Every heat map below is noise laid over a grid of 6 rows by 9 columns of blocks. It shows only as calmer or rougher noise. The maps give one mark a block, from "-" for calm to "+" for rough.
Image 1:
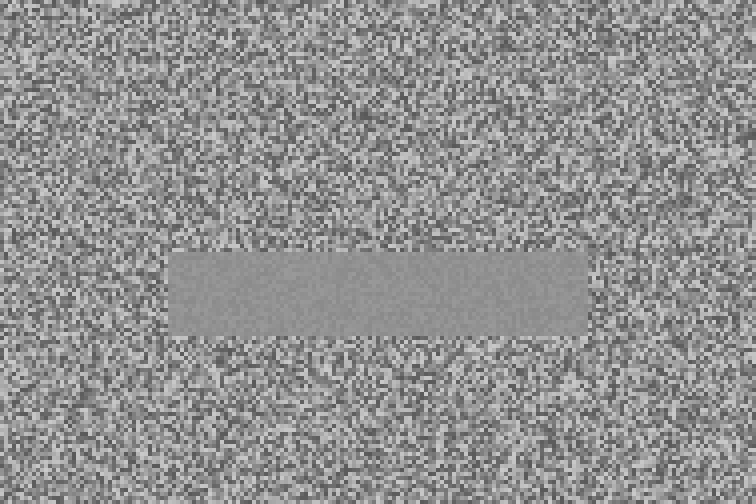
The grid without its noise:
+ + + + + + + + +
+ + + + + + + + +
+ + + + + + + + +
+ + - - - - - + +
+ + + + + + + + +
+ + + + + + + + +
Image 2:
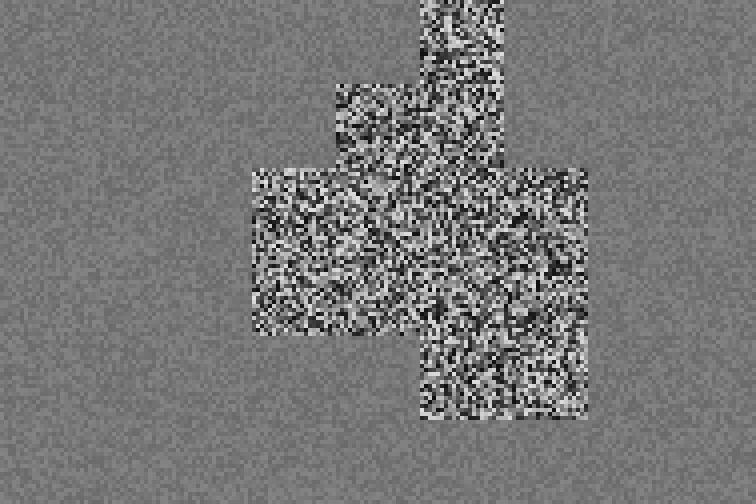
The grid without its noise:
- - - - - + - - -
- - - - + + - - -
- - - + + + + - -
- - - + + + + - -
- - - - - + + - -
- - - - - - - - -
